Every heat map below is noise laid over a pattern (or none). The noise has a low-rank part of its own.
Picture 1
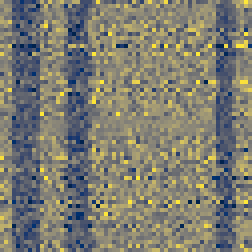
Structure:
bands of columns
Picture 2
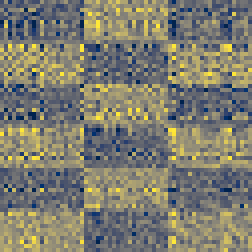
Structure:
a checkerboard
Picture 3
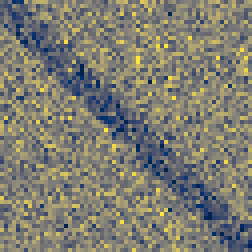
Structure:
a diagonal band
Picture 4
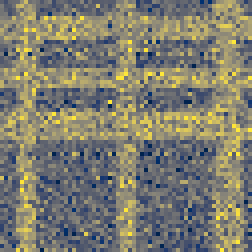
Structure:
bands of rows crossing bands of columns
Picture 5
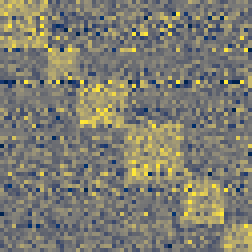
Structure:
blocks along the diagonal
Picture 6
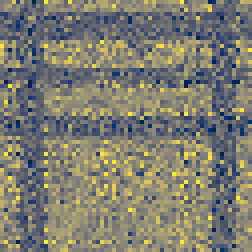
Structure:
bands of rows crossing bands of columns
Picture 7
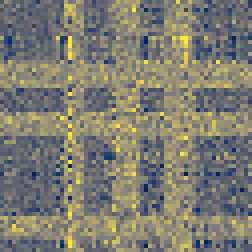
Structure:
bands of rows crossing bands of columns
